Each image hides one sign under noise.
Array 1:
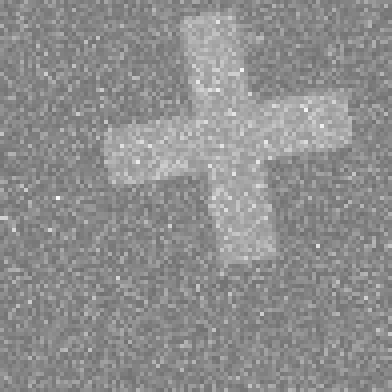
light plus sign
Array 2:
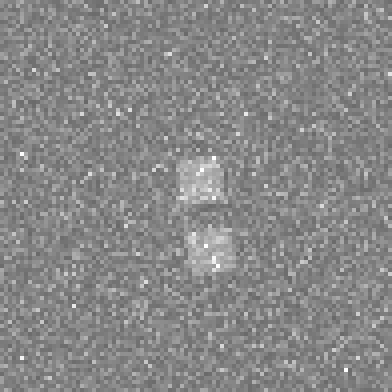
light colon, centre
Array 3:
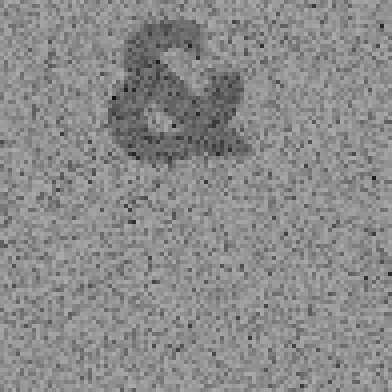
dark ampersand, top middle
